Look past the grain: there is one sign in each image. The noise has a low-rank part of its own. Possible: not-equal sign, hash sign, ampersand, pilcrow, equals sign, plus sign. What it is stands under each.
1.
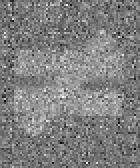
not-equal sign
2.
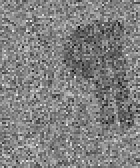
pilcrow
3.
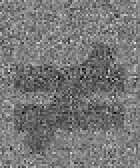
not-equal sign
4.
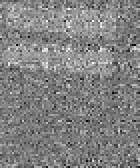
equals sign
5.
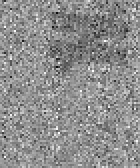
not-equal sign
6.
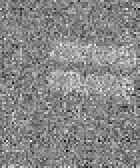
equals sign
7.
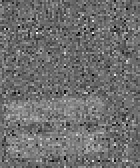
equals sign
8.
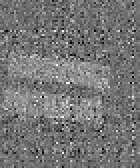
equals sign
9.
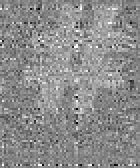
hash sign
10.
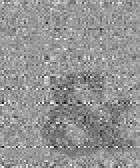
ampersand
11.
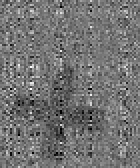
plus sign
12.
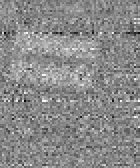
equals sign
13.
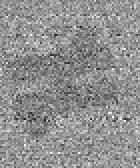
not-equal sign
